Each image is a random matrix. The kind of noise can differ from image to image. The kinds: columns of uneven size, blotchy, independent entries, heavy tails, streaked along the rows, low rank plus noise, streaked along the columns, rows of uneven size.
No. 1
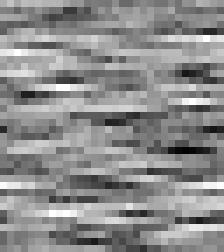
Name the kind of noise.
streaked along the rows
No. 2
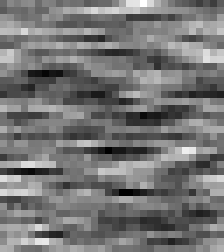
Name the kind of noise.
streaked along the rows
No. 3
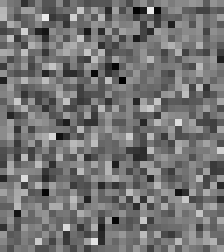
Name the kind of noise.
independent entries
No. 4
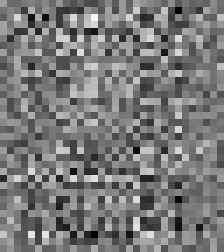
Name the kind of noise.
low rank plus noise
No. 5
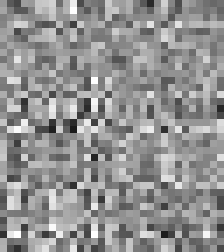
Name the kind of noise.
low rank plus noise
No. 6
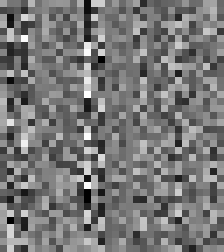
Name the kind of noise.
columns of uneven size
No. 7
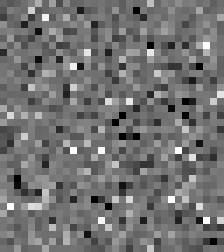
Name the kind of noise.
heavy tails
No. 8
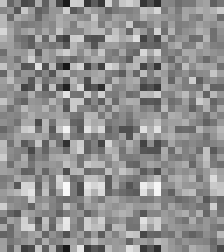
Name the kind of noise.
low rank plus noise
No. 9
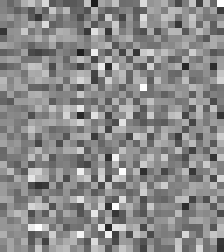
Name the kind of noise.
low rank plus noise
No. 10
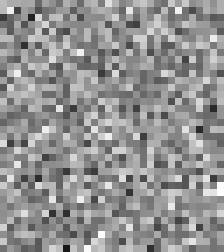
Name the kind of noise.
independent entries
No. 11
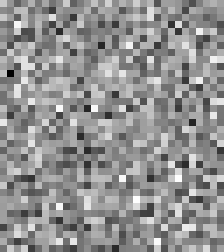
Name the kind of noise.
independent entries
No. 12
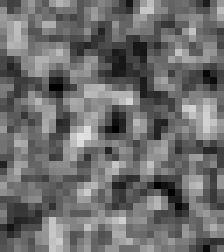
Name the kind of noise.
blotchy
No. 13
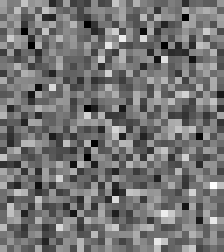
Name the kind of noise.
independent entries
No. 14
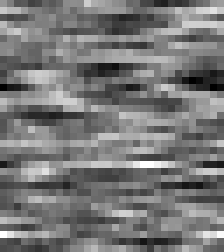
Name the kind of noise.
streaked along the rows
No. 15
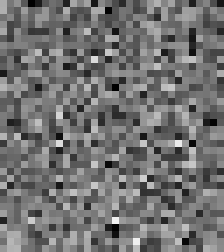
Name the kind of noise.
low rank plus noise
